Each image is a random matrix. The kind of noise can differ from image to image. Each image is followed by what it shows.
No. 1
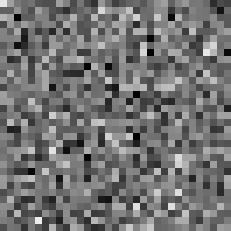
independent entries
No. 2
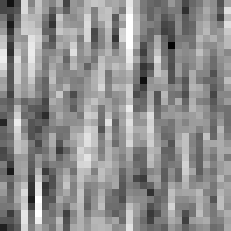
streaked along the columns
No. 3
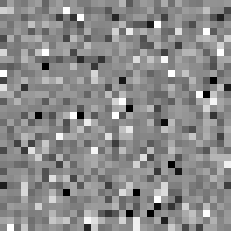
heavy tails
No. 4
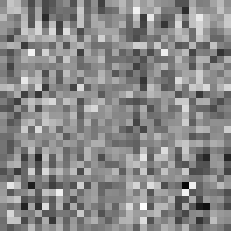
low rank plus noise
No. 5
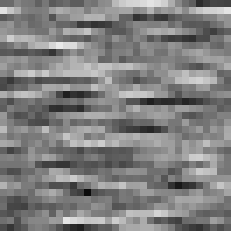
streaked along the rows
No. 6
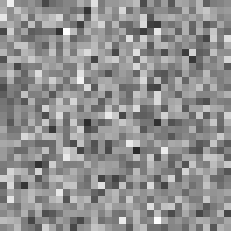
independent entries
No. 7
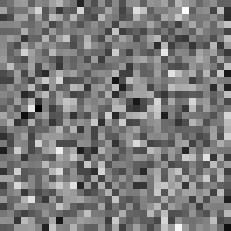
low rank plus noise
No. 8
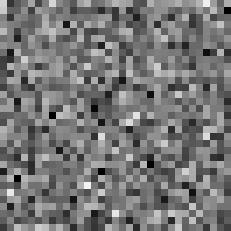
independent entries
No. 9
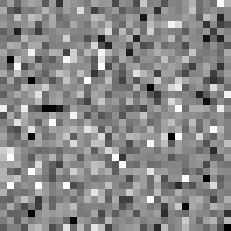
heavy tails
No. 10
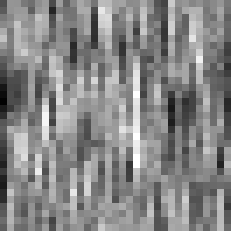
streaked along the columns
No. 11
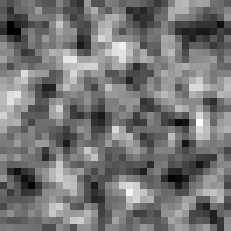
blotchy
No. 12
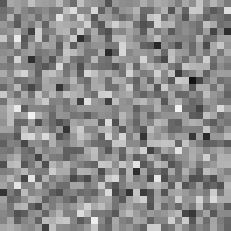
independent entries
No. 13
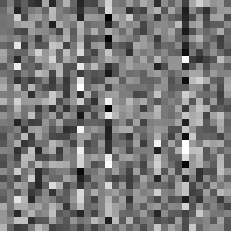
columns of uneven size
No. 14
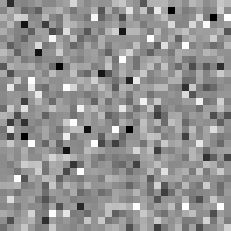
heavy tails
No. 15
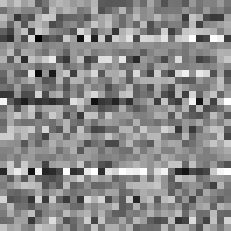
rows of uneven size
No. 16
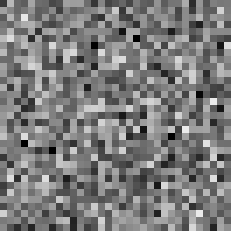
independent entries
